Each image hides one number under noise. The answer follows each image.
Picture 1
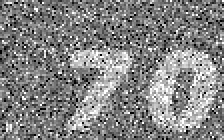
70
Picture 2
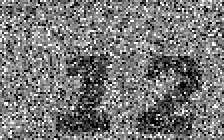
12
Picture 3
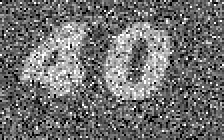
40
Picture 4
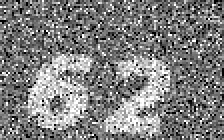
62
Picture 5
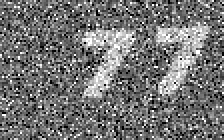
77
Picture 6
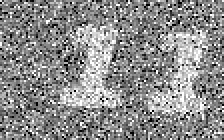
11
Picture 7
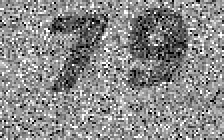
79
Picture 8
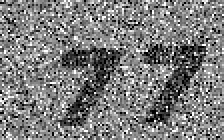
77
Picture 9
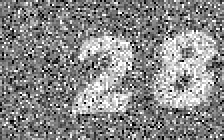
28
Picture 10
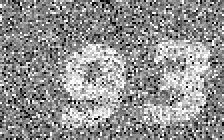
93
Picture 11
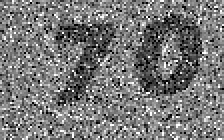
70
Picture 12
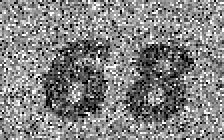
68
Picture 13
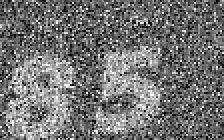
85
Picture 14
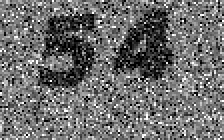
54
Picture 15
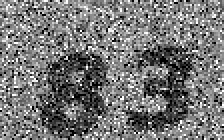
83
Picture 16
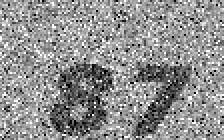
87
